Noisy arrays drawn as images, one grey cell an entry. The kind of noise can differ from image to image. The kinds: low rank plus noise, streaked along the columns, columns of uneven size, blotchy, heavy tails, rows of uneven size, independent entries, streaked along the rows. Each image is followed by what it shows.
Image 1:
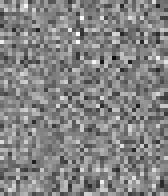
low rank plus noise
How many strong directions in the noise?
two
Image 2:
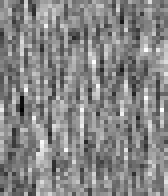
streaked along the columns
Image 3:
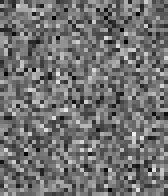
independent entries
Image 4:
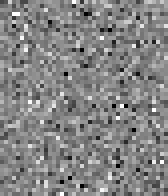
heavy tails
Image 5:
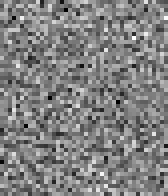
independent entries
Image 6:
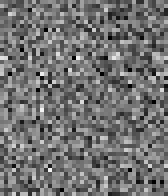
low rank plus noise
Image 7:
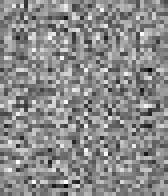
low rank plus noise
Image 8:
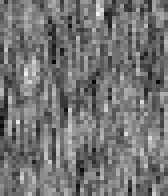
streaked along the columns
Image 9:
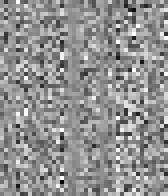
columns of uneven size
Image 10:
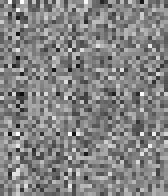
low rank plus noise
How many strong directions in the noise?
three or four
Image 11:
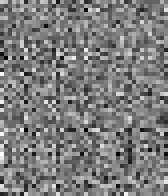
low rank plus noise
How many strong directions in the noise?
two
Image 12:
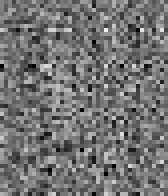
low rank plus noise
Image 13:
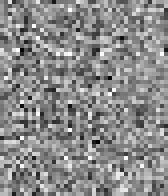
low rank plus noise
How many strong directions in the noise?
five to eight
